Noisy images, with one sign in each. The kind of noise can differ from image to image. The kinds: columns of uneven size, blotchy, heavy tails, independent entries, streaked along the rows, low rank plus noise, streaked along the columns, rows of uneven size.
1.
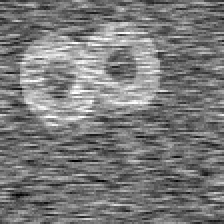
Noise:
streaked along the rows
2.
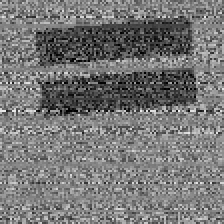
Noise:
rows of uneven size
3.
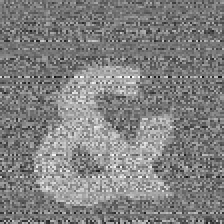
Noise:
rows of uneven size
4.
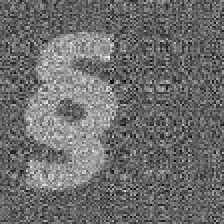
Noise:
low rank plus noise
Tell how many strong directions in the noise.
three or four
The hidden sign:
section sign
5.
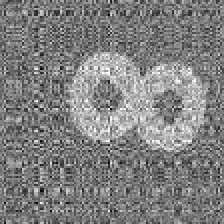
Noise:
low rank plus noise
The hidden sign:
infinity sign
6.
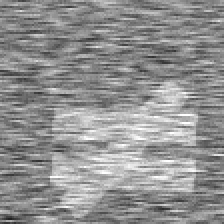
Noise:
streaked along the rows
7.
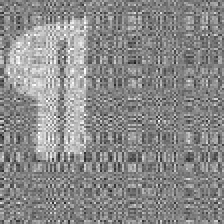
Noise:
low rank plus noise
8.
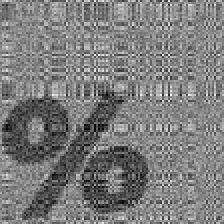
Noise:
low rank plus noise
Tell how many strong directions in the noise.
one
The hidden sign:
percent sign
